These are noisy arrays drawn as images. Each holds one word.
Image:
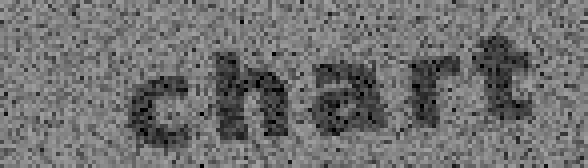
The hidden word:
chart
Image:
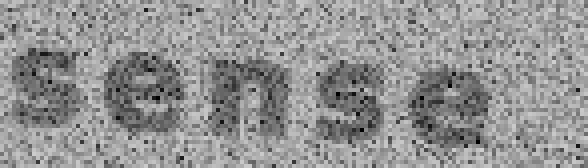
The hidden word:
sense
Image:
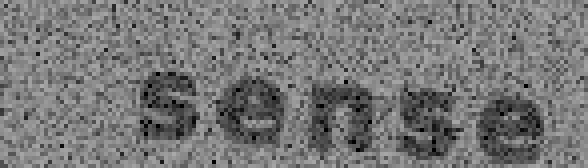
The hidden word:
sense
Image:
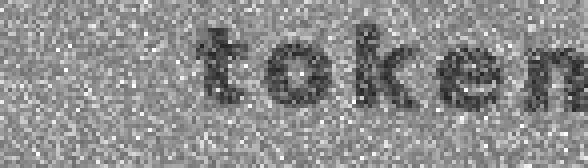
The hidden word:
token
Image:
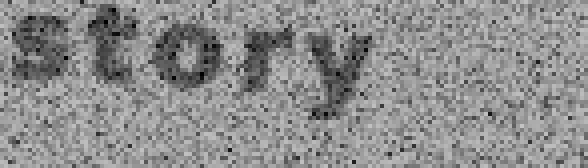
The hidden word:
story
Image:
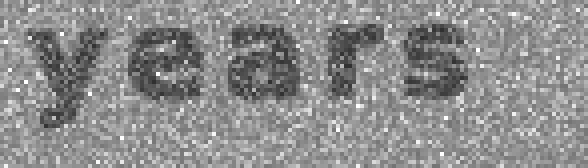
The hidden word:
years
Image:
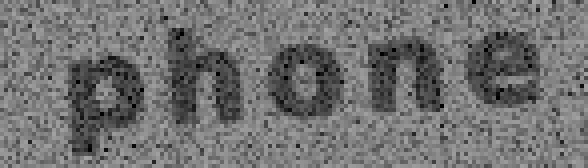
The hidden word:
phone
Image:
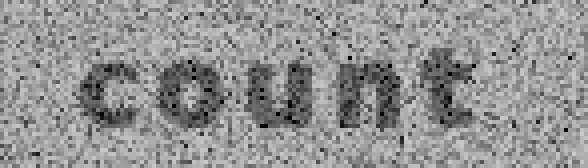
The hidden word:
count
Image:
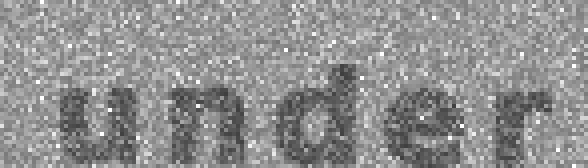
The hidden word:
under
